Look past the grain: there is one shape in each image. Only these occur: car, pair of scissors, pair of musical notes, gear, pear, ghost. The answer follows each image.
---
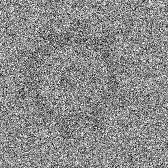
gear
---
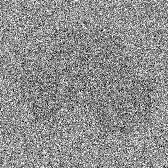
car
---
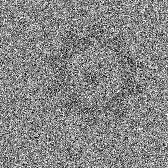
gear
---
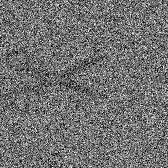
pair of scissors
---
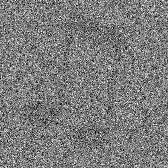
pair of musical notes
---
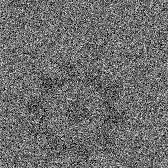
gear
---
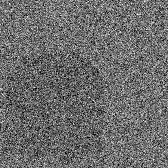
ghost
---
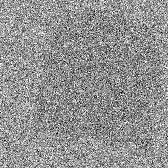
ghost
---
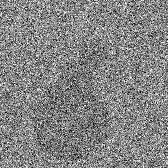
pear
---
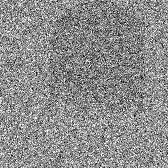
ghost
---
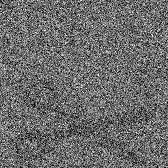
pair of scissors
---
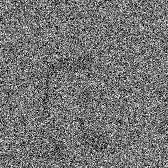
pair of musical notes
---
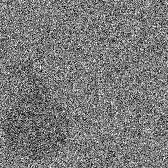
pear
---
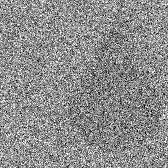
pear
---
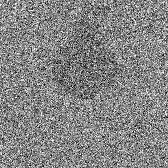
pear
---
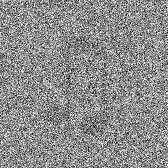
pair of musical notes
